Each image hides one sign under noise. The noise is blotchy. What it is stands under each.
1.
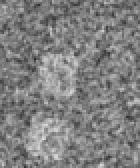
colon
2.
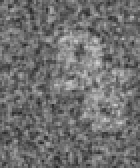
percent sign
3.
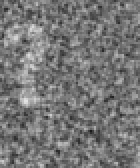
question mark
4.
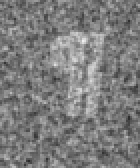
pilcrow
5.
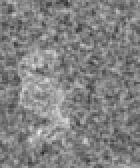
section sign
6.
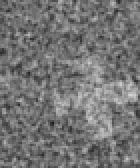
plus sign
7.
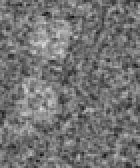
colon
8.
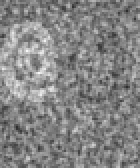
at sign
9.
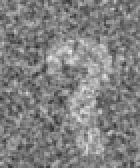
question mark
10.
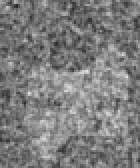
not-equal sign
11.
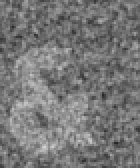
ampersand
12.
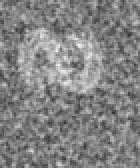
infinity sign
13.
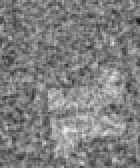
not-equal sign
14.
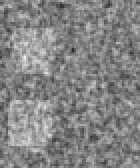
colon
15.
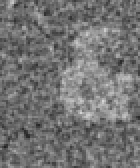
ampersand
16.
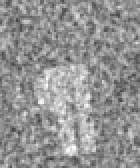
pilcrow
